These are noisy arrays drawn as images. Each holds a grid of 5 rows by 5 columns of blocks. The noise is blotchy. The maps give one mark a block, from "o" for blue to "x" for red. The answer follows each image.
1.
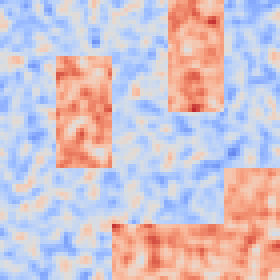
o o o x o
o x o x o
o x o o o
o o o o x
o o x x x
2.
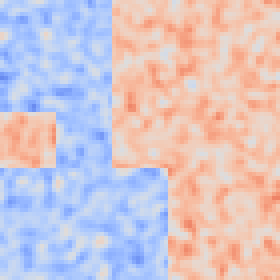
o o x x x
o o x x x
x o x x x
o o o x x
o o o x x
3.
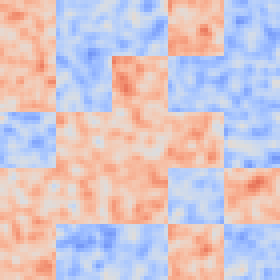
x o o x o
x o x o o
o x x x o
x x x o x
x o o x o
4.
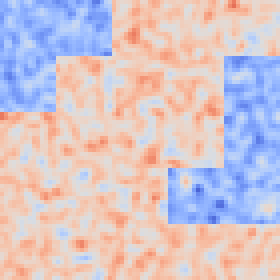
o o x x x
o x x x o
x x x x o
x x x o o
x x x x x
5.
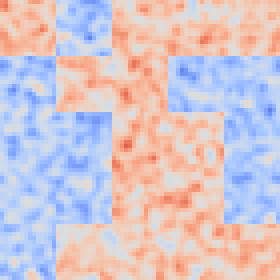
x o x x x
o x x o o
o o x x o
o o x x o
o x x x x
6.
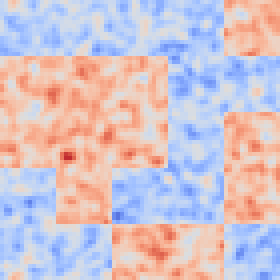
o o o o x
x x x o o
x x x o x
o x o o x
o o x x o
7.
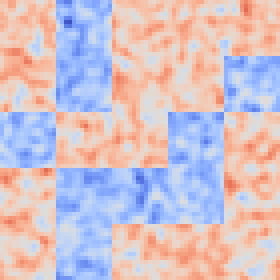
x o x x x
x o x x o
o x x o x
x o o o x
x o x x x
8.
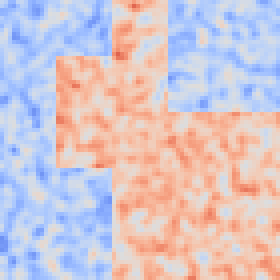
o o x o o
o x x o o
o x x x x
o o x x x
o o x x x
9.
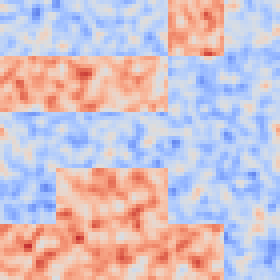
o o o x o
x x x o o
o o o o o
o x x o o
x x x x o
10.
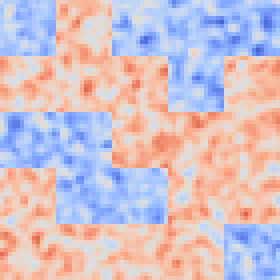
o x o o o
x x x o x
o o x x x
x o o x x
x x x x o
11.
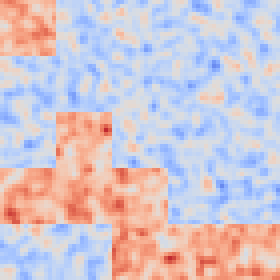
x o o o o
o o o o o
o x o o o
x x x o o
o o x x x
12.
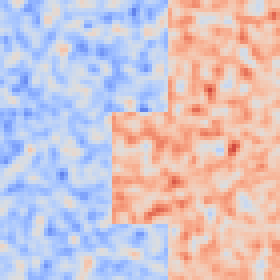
o o o x x
o o o x x
o o x x x
o o x x x
o o o x x
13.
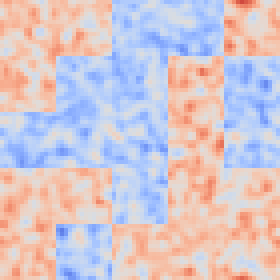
x x o o x
x o o x o
o o o x o
x x o x x
x o x x x
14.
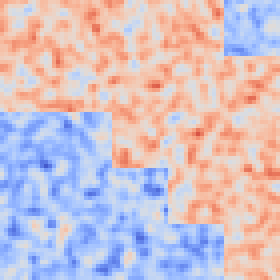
x x x x o
x x x x x
o o x x x
o o o x x
o o o o x
